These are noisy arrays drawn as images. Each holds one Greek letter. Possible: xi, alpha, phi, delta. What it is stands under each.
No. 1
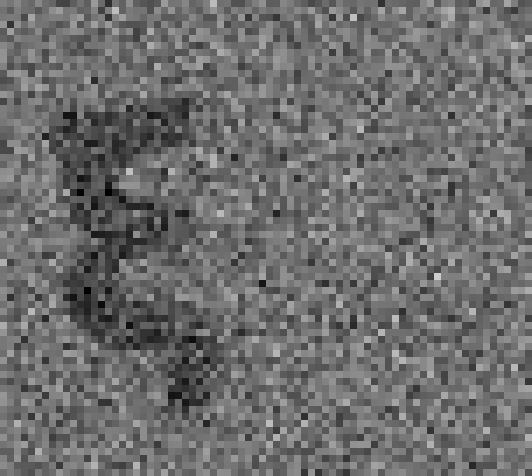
xi
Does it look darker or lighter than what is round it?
darker
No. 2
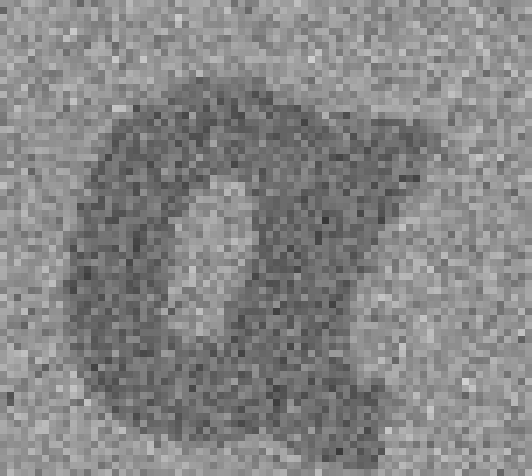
alpha
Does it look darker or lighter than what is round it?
darker
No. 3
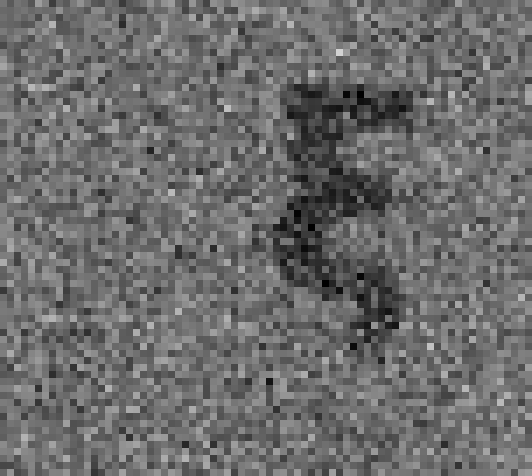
xi
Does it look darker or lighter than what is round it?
darker
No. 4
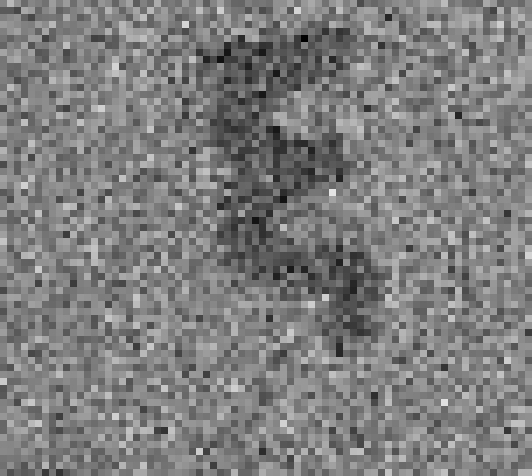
xi
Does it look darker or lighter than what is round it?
darker
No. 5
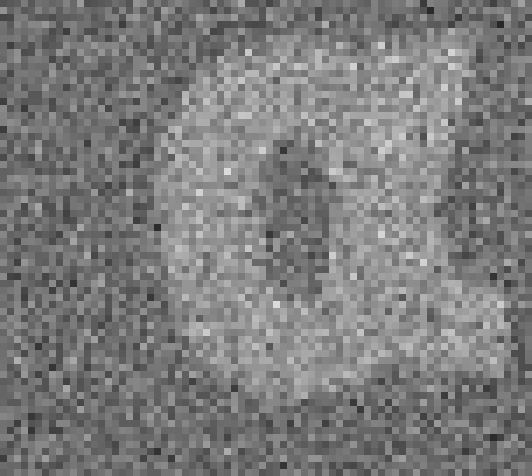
alpha
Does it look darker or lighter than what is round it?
lighter
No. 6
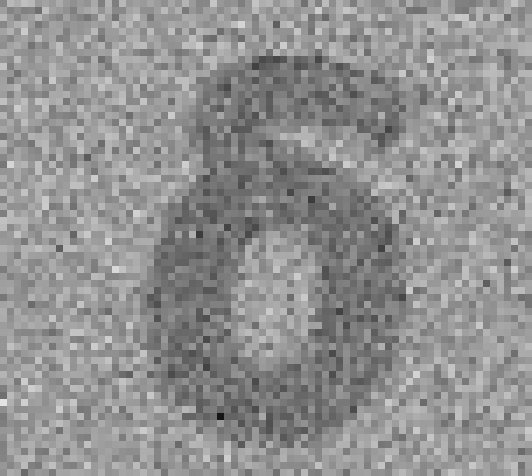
delta
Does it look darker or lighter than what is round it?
darker
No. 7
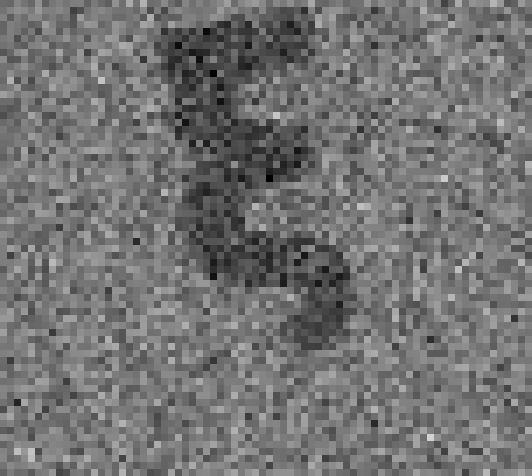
xi
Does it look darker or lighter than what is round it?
darker
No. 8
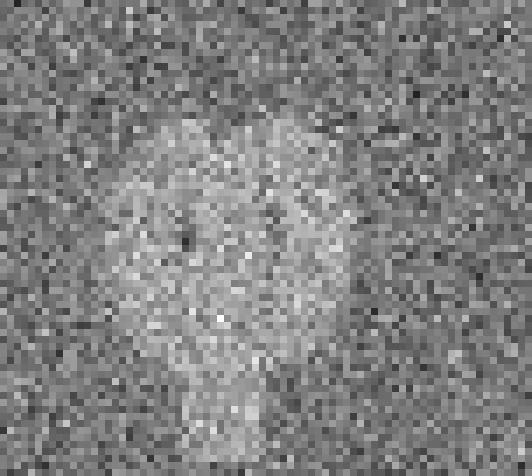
phi
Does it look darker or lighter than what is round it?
lighter
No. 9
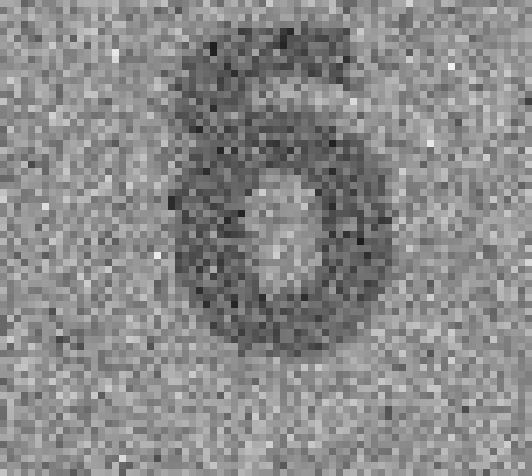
delta
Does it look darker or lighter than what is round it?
darker
